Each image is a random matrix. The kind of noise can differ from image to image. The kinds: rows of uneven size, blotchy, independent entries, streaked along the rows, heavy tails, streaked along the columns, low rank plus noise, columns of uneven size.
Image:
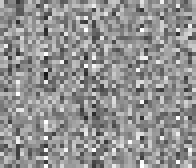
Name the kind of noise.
columns of uneven size
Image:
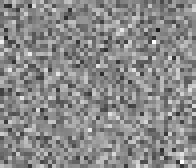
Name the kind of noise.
independent entries
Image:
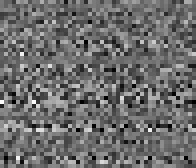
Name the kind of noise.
rows of uneven size
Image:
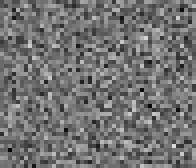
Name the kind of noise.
independent entries
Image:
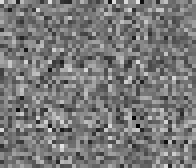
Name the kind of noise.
low rank plus noise
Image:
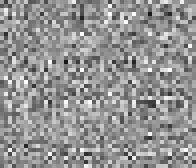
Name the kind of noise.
low rank plus noise
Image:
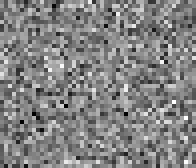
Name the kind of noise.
independent entries
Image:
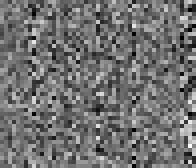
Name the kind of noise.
columns of uneven size
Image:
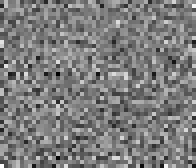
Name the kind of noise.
low rank plus noise
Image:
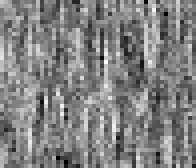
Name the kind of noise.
streaked along the columns
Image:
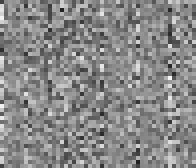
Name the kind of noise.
columns of uneven size
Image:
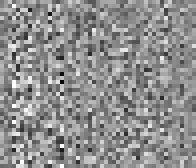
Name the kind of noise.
columns of uneven size
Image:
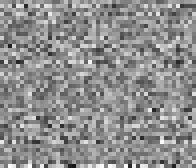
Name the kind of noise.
rows of uneven size
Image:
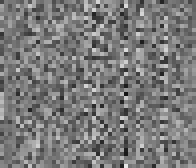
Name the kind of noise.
columns of uneven size
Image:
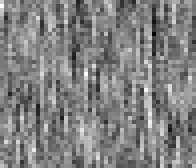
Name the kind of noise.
streaked along the columns
